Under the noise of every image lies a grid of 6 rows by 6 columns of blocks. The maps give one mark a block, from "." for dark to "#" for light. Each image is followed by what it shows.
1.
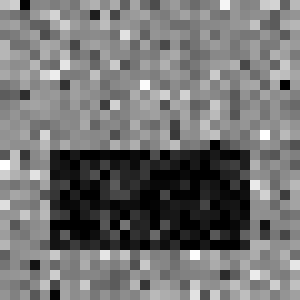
# # # # # #
# # # # # #
# # # # # #
# . . . . #
# . . . . #
# # # # # #
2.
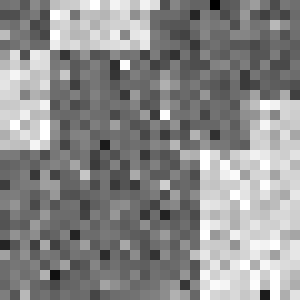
. # # . . .
# . . . . .
# . . . . #
. . . . # #
. . . . # #
. . . . # #
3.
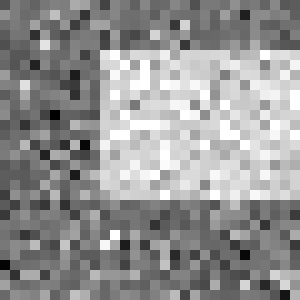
. . . . . .
. . # # # #
. . # # # #
. . # # # #
. . . . . .
. . . . . .
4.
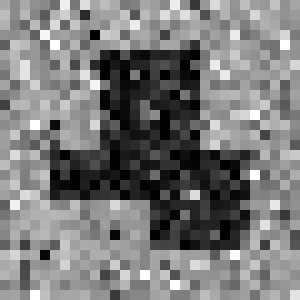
# # # # # #
# # . . # #
# # . . # #
# . . . . #
# # # . . #
# # # # # #
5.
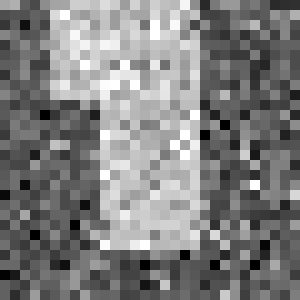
. # # # . .
. # # # . .
. . # # . .
. . # # . .
. . # # . .
. . . . . .
